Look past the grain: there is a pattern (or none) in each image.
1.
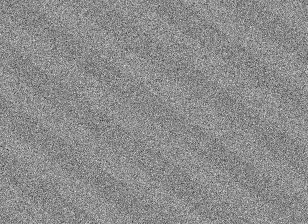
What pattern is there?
diagonal stripes
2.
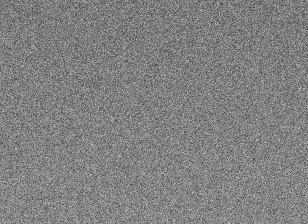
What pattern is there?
a smooth slope
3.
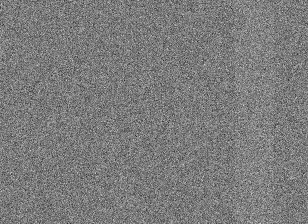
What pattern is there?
one vertical stripe
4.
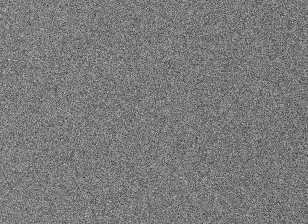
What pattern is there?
a smooth slope
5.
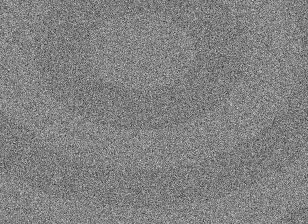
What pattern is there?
rings round one point
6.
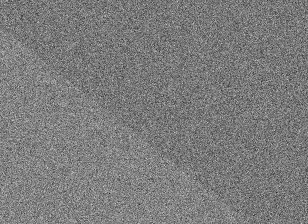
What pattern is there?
a sharp edge
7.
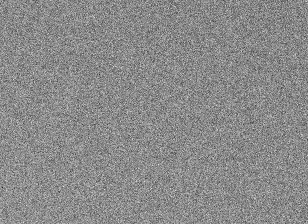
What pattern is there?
a smooth slope
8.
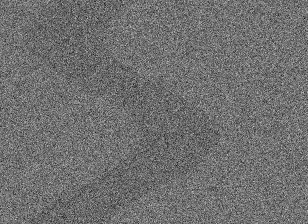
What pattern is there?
a wavy band
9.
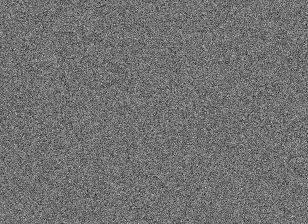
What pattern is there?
only noise
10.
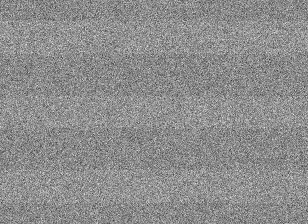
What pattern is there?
horizontal stripes
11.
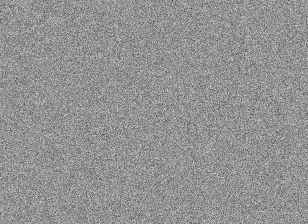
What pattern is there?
only noise
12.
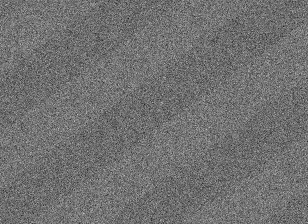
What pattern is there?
diagonal stripes
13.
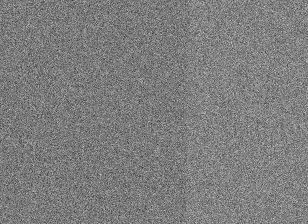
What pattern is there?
a sharp edge
